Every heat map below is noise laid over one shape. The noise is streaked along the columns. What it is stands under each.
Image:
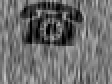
telephone
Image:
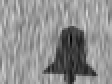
bell
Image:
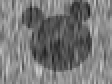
bear's head
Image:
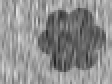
flower
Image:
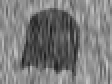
ghost
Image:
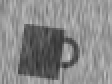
cup
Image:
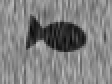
fish
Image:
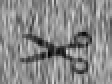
pair of scissors
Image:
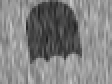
ghost
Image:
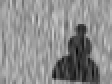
chess pawn
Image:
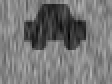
car
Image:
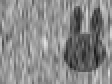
rabbit's head
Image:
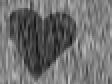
heart
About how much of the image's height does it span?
nearly all
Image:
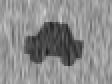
car
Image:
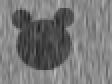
bear's head
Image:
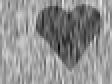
heart
